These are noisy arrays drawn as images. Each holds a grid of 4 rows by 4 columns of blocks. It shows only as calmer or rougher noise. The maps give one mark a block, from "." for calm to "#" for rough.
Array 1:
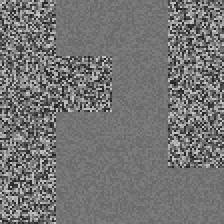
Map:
# . . #
# # . #
# . . #
# . . .
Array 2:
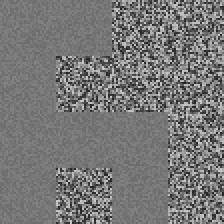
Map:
. . # #
. # # #
. . . #
. # . #
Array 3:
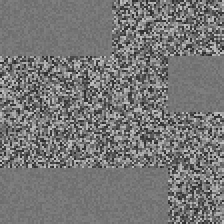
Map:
. . # #
# # # .
# # # #
. . . #
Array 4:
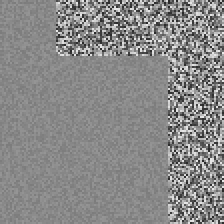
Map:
. # # #
. . . #
. . . #
. . . #
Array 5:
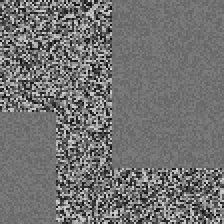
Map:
# # . .
# # . .
. # . .
. # # #
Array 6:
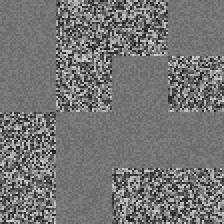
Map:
. # # .
. # . #
# . . .
# . # #
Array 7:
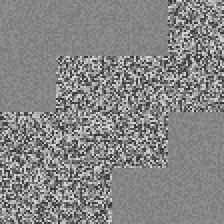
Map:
. . . #
. # # #
# # # .
# # . .
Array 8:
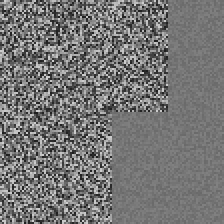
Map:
# # # .
# # # .
# # . .
# # . .
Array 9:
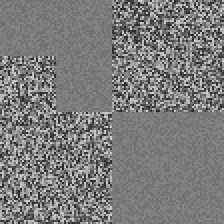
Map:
. . # #
# . # #
# # . .
# # . .
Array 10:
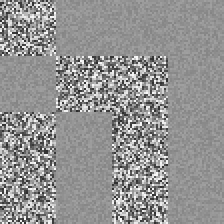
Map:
# . . .
. # # .
# . # .
# . # .
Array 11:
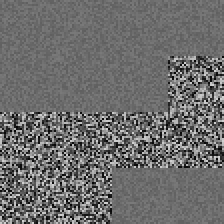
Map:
. . . .
. . . #
# # # #
# # . .
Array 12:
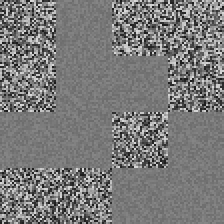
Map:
# . # #
# . . #
. . # .
# # . .
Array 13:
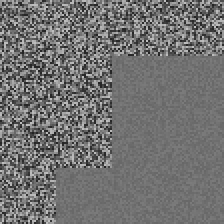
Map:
# # # #
# # . .
# # . .
# . . .
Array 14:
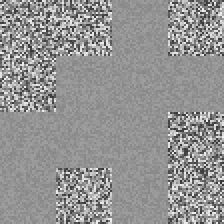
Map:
# # . #
# . . .
. . . #
. # . #
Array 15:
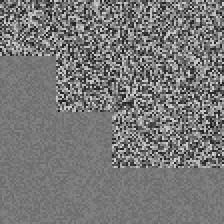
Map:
# # # #
. # # #
. . # #
. . . .
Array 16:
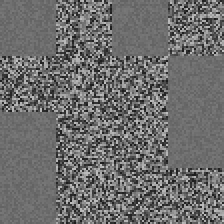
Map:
. # . #
# # # .
. # # .
. # # #
